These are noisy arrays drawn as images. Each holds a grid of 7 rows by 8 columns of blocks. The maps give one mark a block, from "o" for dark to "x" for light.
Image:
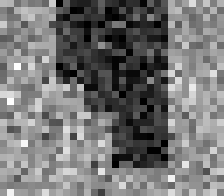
x x o o o o x x
x x o o o o x x
x x o o o o x x
x x x o o o x x
x x x x o o x x
x x x x o o x x
x x x x x x x x
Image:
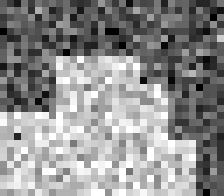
o o o o o o o o
o o o o o o o o
o o x x x o o o
o o x x x x o o
x x x x x x o o
x x x x x x x o
x x x x x x x o
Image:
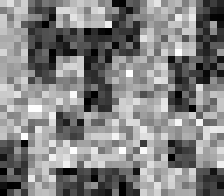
x o x x o x x o
x o o o o x x o
x o x o x x o o
x x x o x x o x
x x o x x x x x
o x x x x x o x
o x o o o x x o
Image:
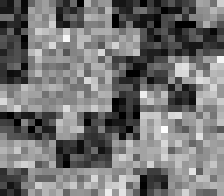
o x o x o o o x
o x x x x o o o
o x x x o o x x
x x x x o x o x
o o x o o x x x
x x o o x x x x
o x x x x o x x
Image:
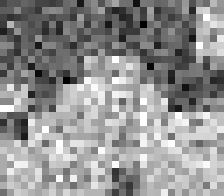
o o o o o o o x
o o o o o o o x
o o o x x o o o
x o x x x x o o
o x x x x x x x
x x x x x x x x
x x x x o x x x
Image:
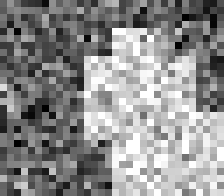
o o o o o o o o
o o o o x x o o
o o o x x x x o
o o o x x x x o
o o o x x x x x
o o o o x x x x
o o o o x x x x
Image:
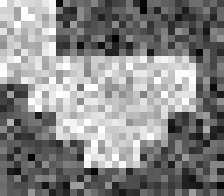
x x o o o o o o
x x o o o o o o
x x x x x x x o
o x x x x x x o
o o x x x x o o
o o o x x o o o
o o o o o o o o
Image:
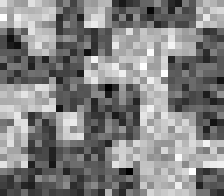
x x o x o o o x
o x o o x x x o
o o o x x x o o
x x o o o x o o
x o x o o x x o
x o o o x x x x
o o o o o x x o
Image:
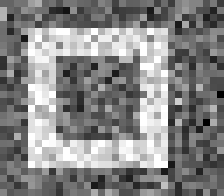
o o o o o o o o
o x x x x x o o
o x o o o x o o
o x o o o x o o
o x o o o x o o
o x x x x x o o
o o o o o o o o
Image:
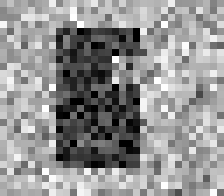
x x x x x x x x
x x o o o x x x
x x o o x x x x
x x o o o x x x
x x o o o x x x
x x o o o x x x
x x x x x x x x
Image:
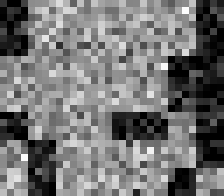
o x x x x x x o
o x x x x x x o
x x x x x x o o
x x x x x x o o
o x x x o o x o
x o x x x x x o
x o x x x x o x
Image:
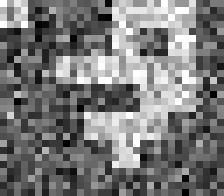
x o o o x x x o
o o o o x o x o
o o x x x x x o
o o o o o x x o
o o o x x x o o
o o o o x o o o
o o o o o o o o
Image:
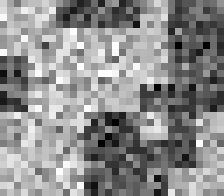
x x o o o x o o
x x x x x x o o
o x x x x x o o
o x x x x o o o
x x x o o x o x
x x x o o o o x
x x x o o o x x
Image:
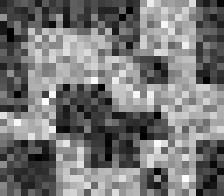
o o o o o x x o
o x x x o x x o
o x x x x o x o
o x o o x x x x
x x o o o o x x
o o x o o x x o
o o x x x o x o
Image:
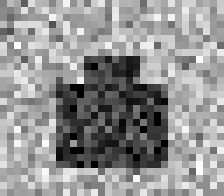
x x x x x x x x
x x x x x x x x
x x x o o x x x
x x o o o o x x
x x o o o o x x
x x o o o o x x
x x x x x x x x
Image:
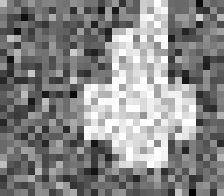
o o o o o x o o
o o o o x x o o
o o o o x x o o
o o o x x x x o
o o o x x x x o
o o o o x x o o
o o o o o o o o
